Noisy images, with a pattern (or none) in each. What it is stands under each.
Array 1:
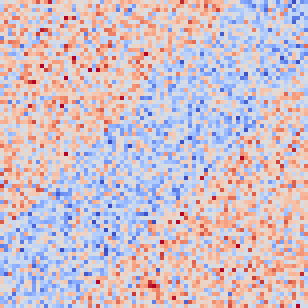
a diagonal band
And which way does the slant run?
bottom left to top right
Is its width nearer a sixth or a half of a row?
a half
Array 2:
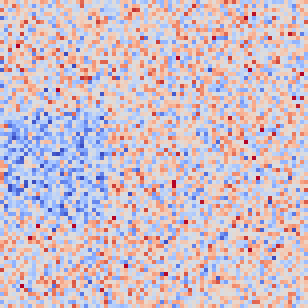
one block
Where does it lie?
middle left
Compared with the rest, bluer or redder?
bluer
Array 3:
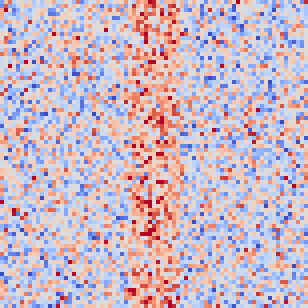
one band of columns
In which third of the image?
middle
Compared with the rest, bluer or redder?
redder
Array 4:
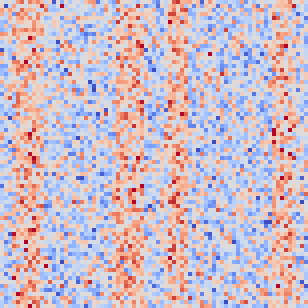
bands of columns
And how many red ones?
4
